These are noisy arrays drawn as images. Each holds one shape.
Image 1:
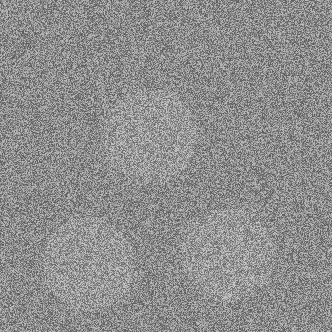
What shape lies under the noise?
three dots
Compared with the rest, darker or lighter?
lighter
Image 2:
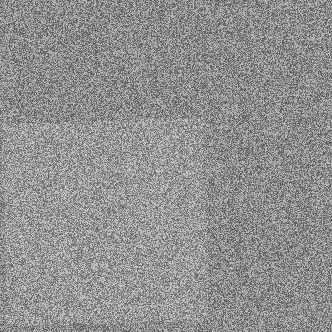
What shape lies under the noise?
square
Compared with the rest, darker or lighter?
lighter
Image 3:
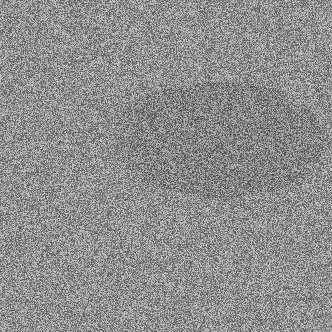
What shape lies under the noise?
ellipse
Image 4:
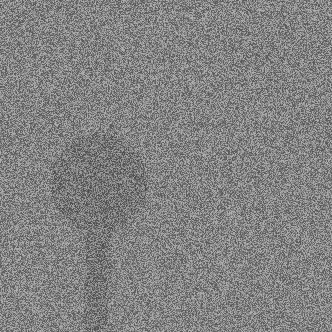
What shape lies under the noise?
lollipop
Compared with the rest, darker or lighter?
darker
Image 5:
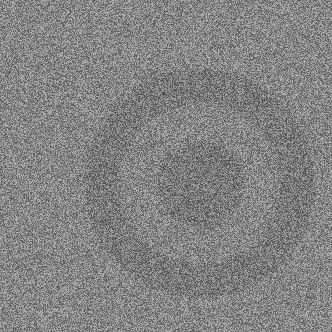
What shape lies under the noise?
bullseye
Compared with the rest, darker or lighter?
darker
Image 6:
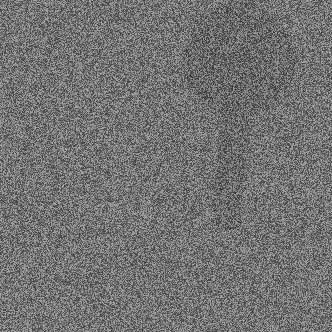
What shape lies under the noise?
lollipop
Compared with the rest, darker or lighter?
darker
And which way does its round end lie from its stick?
up
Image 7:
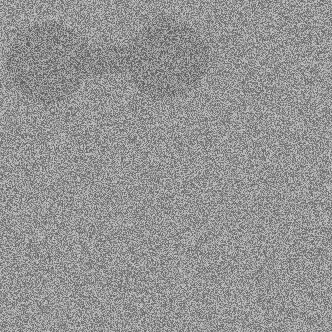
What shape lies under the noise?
dumbbell
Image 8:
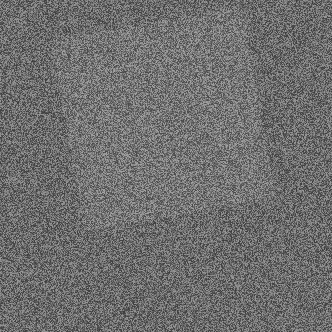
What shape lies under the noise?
square
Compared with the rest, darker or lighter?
lighter
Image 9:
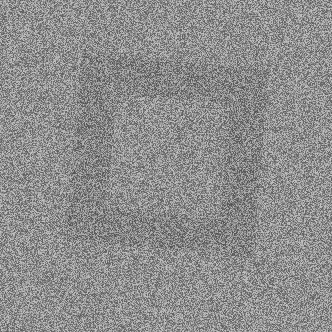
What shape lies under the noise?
square frame
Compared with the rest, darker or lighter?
darker
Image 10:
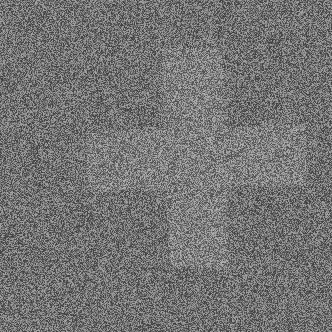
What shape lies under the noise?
cross
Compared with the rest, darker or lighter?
lighter
